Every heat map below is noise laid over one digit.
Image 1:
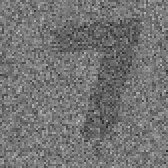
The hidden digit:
7
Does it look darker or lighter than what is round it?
darker
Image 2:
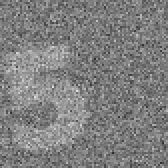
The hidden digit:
5
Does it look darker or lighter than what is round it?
lighter
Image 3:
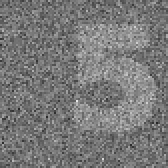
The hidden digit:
5
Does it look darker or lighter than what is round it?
lighter
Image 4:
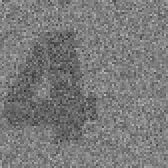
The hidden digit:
4
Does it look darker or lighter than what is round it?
darker
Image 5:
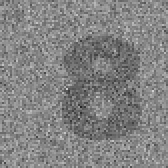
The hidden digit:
8
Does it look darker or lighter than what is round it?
darker
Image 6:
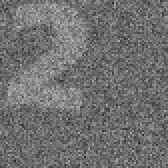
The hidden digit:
2
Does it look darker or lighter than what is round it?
lighter
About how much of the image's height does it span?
two thirds
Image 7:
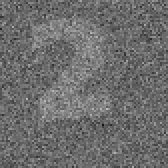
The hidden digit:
2
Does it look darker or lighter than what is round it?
lighter
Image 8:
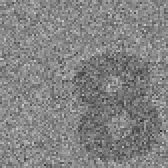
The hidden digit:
8
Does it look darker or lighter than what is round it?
darker
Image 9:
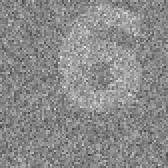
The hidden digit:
6
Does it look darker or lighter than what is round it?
lighter
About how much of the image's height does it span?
two thirds
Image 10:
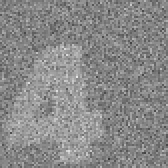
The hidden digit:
4
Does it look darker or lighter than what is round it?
lighter
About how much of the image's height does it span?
two thirds
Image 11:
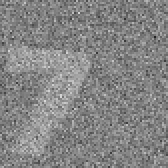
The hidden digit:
7
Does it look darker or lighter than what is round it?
lighter
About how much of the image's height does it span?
two thirds
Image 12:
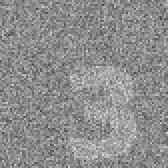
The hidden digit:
3
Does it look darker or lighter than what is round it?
lighter
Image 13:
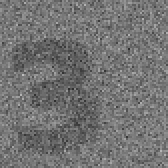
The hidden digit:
3
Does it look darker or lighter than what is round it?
darker
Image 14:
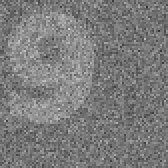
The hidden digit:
9
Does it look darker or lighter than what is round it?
lighter
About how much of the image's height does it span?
two thirds
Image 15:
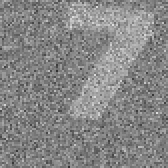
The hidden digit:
7
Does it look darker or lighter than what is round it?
lighter
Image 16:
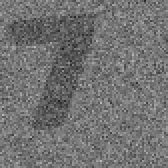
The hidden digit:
7
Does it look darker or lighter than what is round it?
darker
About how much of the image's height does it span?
two thirds
